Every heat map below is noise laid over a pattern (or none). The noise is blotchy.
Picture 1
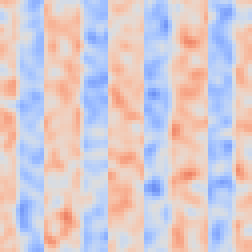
vertical stripes
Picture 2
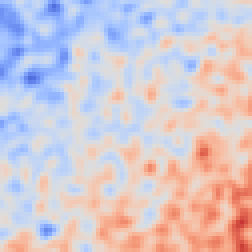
a smooth slope
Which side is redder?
bottom right
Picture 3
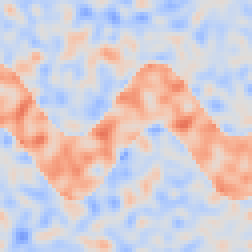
a wavy band
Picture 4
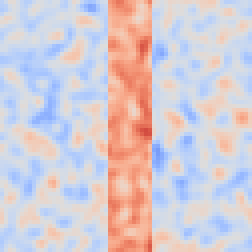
one vertical stripe
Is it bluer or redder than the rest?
redder
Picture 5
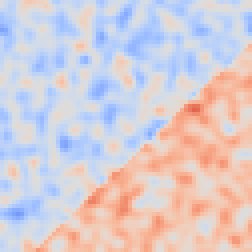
a sharp edge
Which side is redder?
bottom right
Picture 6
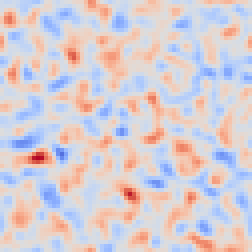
only noise
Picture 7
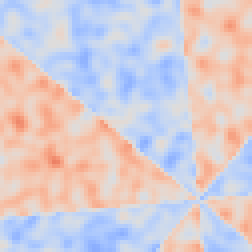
spokes from one point
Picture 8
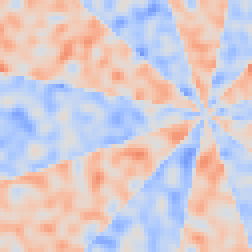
spokes from one point
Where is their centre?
middle right
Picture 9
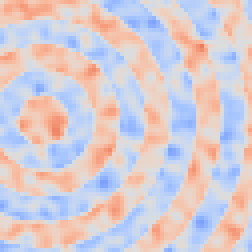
rings round one point
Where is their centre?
middle left
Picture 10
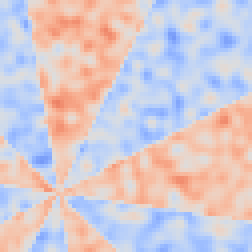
spokes from one point
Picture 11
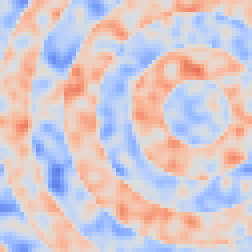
rings round one point
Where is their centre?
middle right
